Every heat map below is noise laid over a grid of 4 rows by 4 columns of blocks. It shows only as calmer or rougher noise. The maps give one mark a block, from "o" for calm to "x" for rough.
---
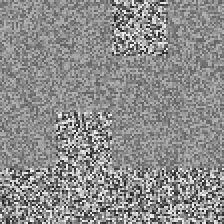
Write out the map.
ooxo
oooo
oxoo
xxxx
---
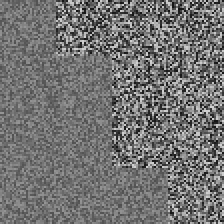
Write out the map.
oxxx
ooxx
ooxx
ooox
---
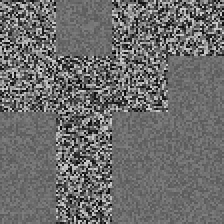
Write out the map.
xoxx
xxxo
oxoo
oxoo
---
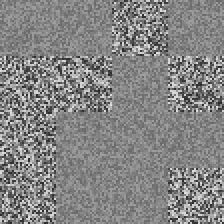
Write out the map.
ooxo
xxox
xooo
xoox
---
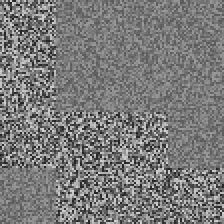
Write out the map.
xooo
xooo
xxxo
oxxx
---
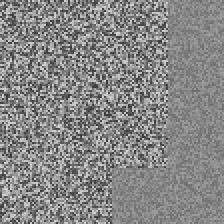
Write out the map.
xxxo
xxxo
xxxo
xxoo
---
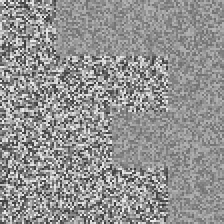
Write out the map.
xooo
xxxo
xxoo
xxxo
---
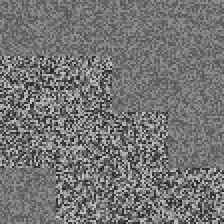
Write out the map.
oooo
xxoo
xxxo
oxxx
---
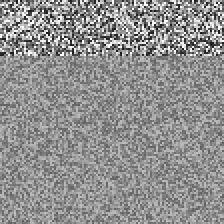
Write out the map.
xxxx
oooo
oooo
oooo
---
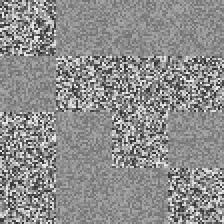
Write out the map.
xooo
oxxx
xoxo
xoox
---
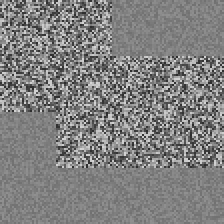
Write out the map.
xxoo
xxxx
oxxx
oooo
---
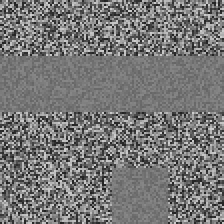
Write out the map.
xxxx
oooo
xxxx
xxox
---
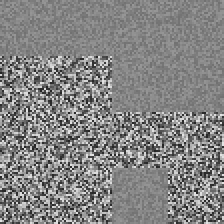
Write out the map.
oooo
xxoo
xxxx
xxox
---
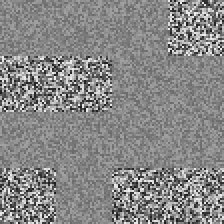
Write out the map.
ooox
xxoo
oooo
xoxx
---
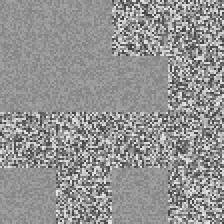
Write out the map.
ooxx
ooox
xxxx
oxox
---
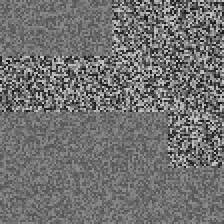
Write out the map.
ooxx
xxxx
ooox
oooo
